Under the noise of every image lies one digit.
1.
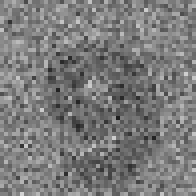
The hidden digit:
9
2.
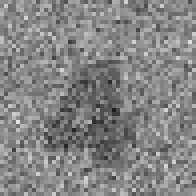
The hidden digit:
4
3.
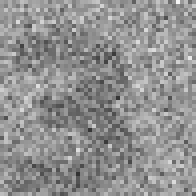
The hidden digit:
3
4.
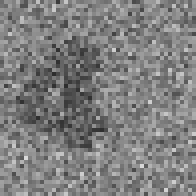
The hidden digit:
4
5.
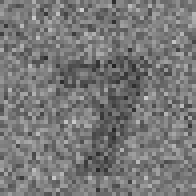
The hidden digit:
7
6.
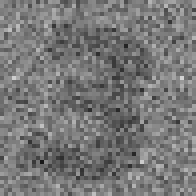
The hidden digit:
3
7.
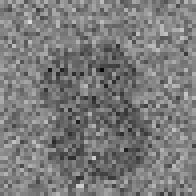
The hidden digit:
8
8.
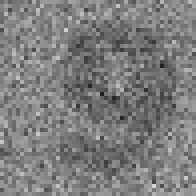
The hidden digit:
9
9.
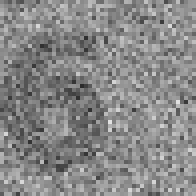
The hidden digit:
6
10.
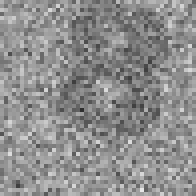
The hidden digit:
8
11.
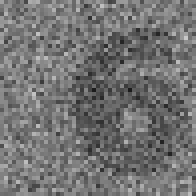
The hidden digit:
6
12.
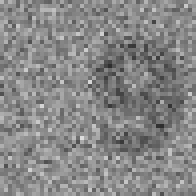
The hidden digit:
9
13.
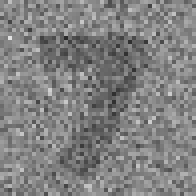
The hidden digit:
7
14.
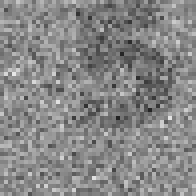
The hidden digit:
5
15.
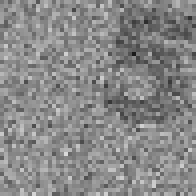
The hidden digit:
5
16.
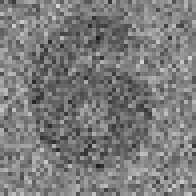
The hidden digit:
6
